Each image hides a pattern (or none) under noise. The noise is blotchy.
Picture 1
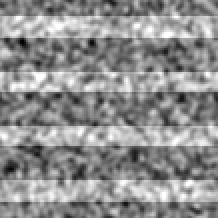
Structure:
horizontal stripes
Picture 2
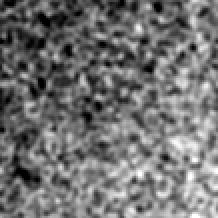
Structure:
a smooth slope
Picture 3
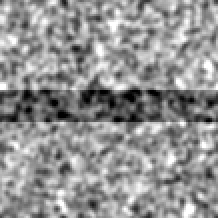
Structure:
one horizontal stripe
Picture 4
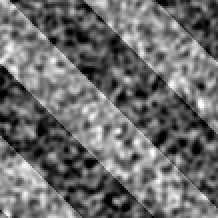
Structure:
diagonal stripes
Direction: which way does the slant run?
top left to bottom right
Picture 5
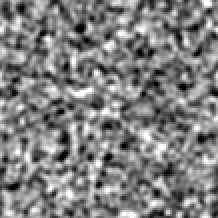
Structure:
only noise
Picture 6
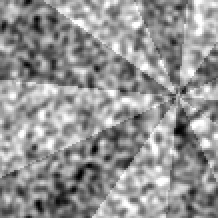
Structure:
spokes from one point
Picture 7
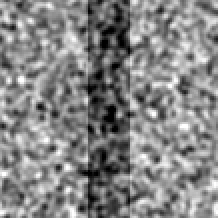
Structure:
one vertical stripe
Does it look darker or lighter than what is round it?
darker
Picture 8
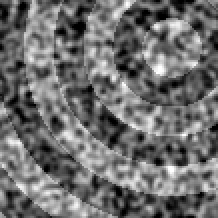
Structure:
rings round one point
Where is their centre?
top right
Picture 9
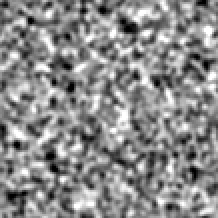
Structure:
only noise
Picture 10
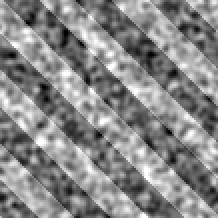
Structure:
diagonal stripes
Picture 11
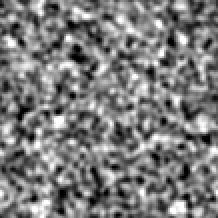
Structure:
only noise
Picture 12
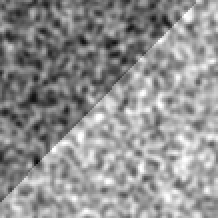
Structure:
a sharp edge
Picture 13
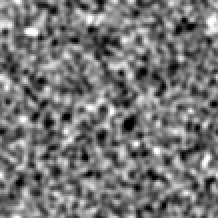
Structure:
only noise
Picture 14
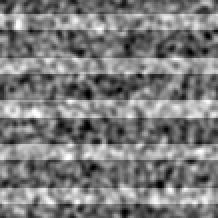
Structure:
horizontal stripes
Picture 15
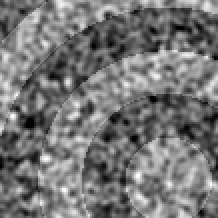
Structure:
rings round one point
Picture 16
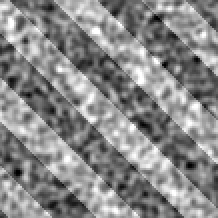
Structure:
diagonal stripes
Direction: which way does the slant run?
top left to bottom right
